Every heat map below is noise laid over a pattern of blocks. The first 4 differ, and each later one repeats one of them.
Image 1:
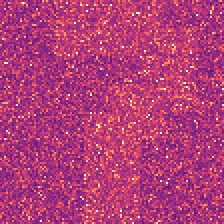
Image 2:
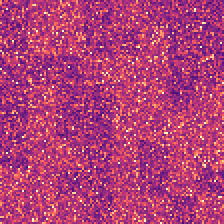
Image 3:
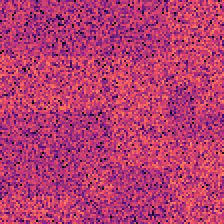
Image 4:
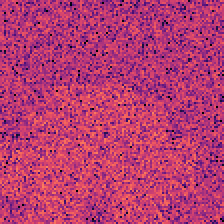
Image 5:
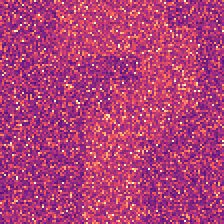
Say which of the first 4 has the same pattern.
1
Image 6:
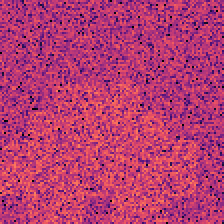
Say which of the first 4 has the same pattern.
4
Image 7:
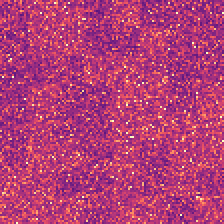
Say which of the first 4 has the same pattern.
2
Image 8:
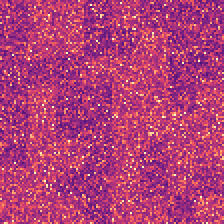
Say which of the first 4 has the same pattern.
2
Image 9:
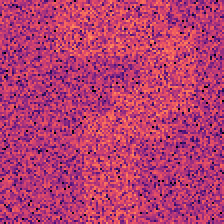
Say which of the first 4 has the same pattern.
1
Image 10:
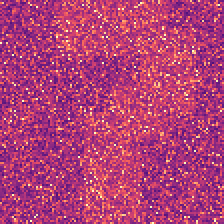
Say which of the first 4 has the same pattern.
1
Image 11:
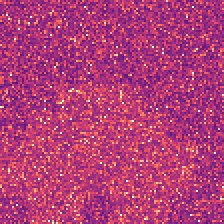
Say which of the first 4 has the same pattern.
4
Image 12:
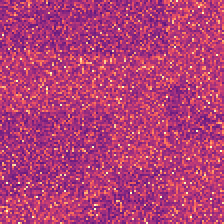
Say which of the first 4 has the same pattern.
3
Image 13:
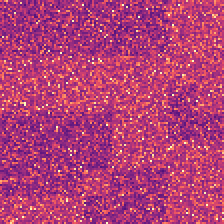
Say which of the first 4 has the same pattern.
3
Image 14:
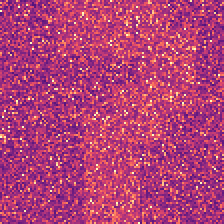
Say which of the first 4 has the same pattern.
1
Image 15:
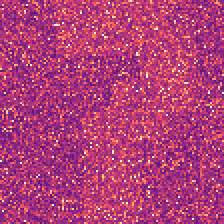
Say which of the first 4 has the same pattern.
1
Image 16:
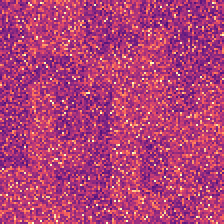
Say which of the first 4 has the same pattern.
2
